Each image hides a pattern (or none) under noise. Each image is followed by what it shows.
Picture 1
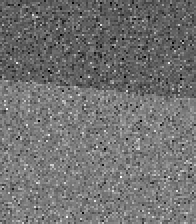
a sharp edge
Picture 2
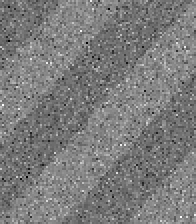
diagonal stripes
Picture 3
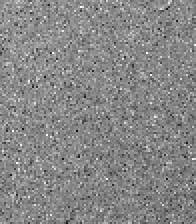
a smooth slope
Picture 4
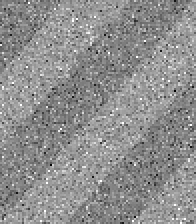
diagonal stripes
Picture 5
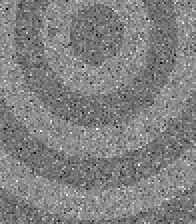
rings round one point
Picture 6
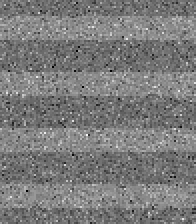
horizontal stripes
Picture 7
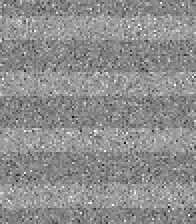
horizontal stripes
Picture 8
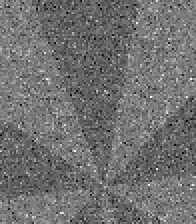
spokes from one point
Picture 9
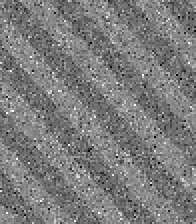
diagonal stripes
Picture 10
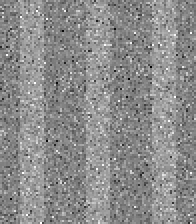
vertical stripes
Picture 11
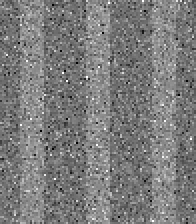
vertical stripes
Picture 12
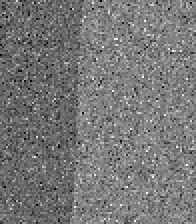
a sharp edge
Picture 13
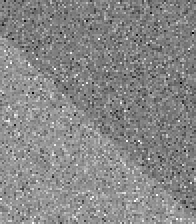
a sharp edge
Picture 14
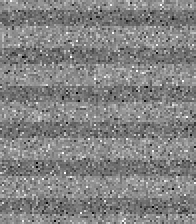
horizontal stripes
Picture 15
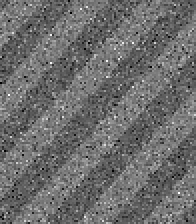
diagonal stripes
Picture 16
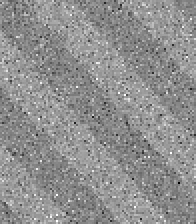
diagonal stripes
